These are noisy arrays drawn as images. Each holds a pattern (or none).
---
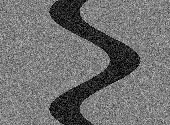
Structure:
a wavy band
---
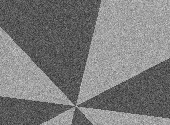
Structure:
spokes from one point
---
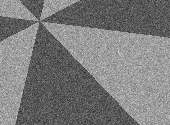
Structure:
spokes from one point
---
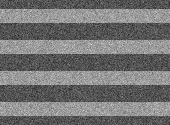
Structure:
horizontal stripes
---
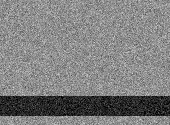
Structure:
one horizontal stripe
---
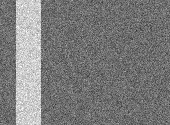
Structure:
one vertical stripe
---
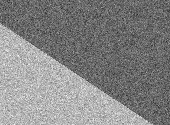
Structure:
a sharp edge
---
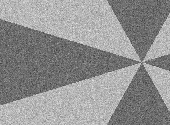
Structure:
spokes from one point
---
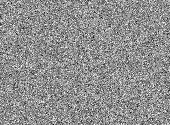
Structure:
only noise
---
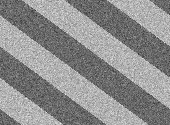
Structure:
diagonal stripes
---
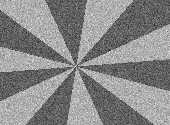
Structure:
spokes from one point
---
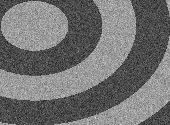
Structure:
rings round one point
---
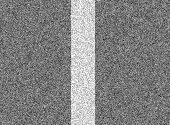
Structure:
one vertical stripe
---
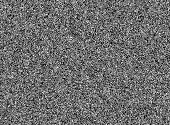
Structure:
only noise
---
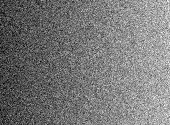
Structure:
a smooth slope
